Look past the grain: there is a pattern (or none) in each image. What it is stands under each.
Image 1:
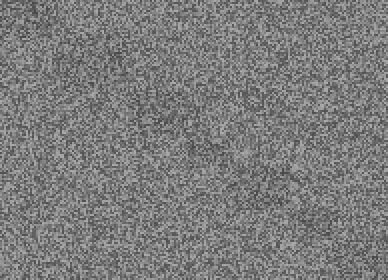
blocks along the diagonal
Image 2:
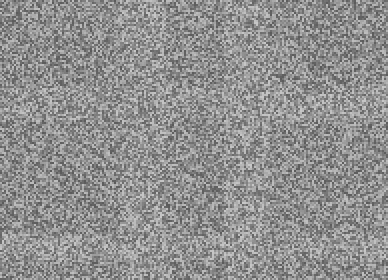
bands of rows crossing bands of columns
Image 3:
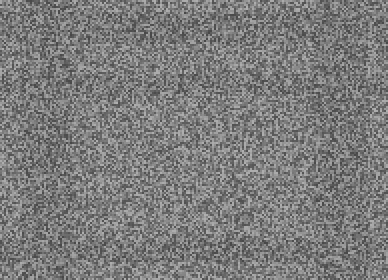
bands of rows crossing bands of columns
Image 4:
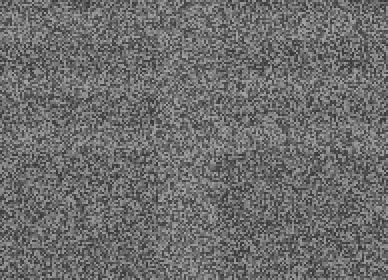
bands of rows crossing bands of columns
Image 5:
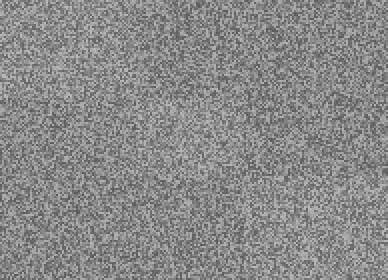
blocks along the diagonal
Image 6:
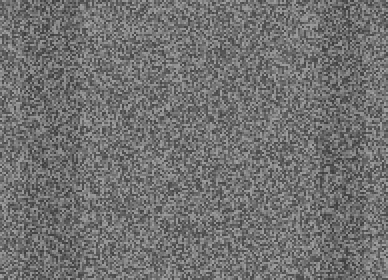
bands of columns
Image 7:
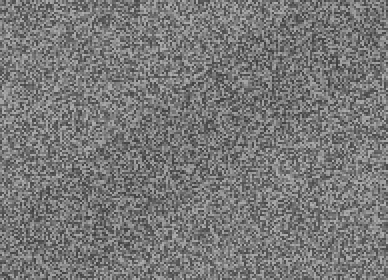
a diagonal band
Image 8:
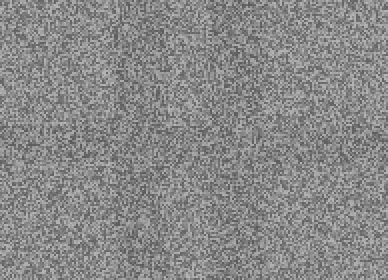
bands of rows crossing bands of columns
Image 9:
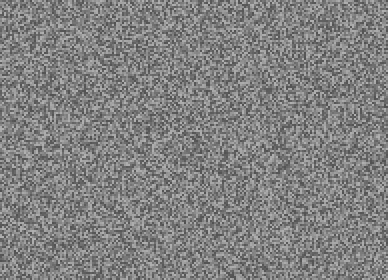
only noise
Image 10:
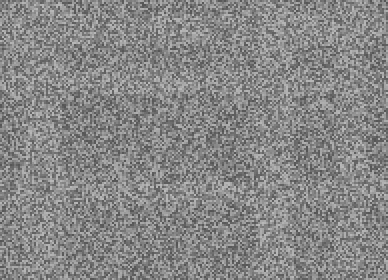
bands of rows crossing bands of columns
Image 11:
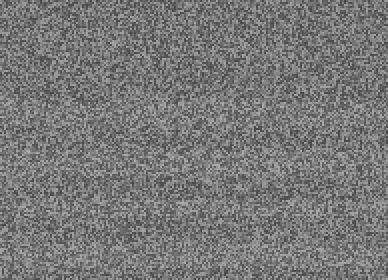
bands of rows
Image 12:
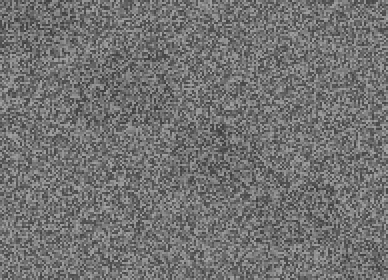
blocks along the diagonal
